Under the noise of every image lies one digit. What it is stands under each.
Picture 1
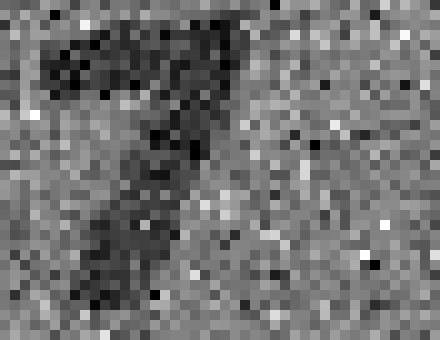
7
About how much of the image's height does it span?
nearly all
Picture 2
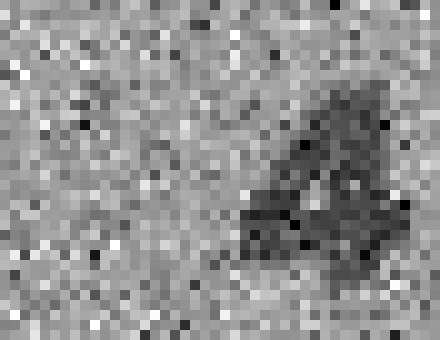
4
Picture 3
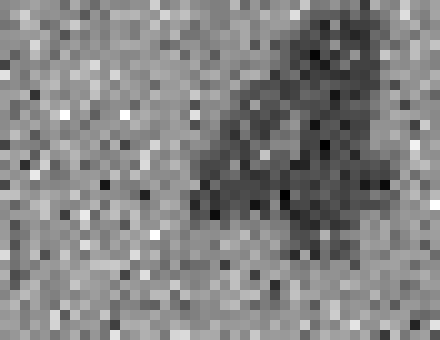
4
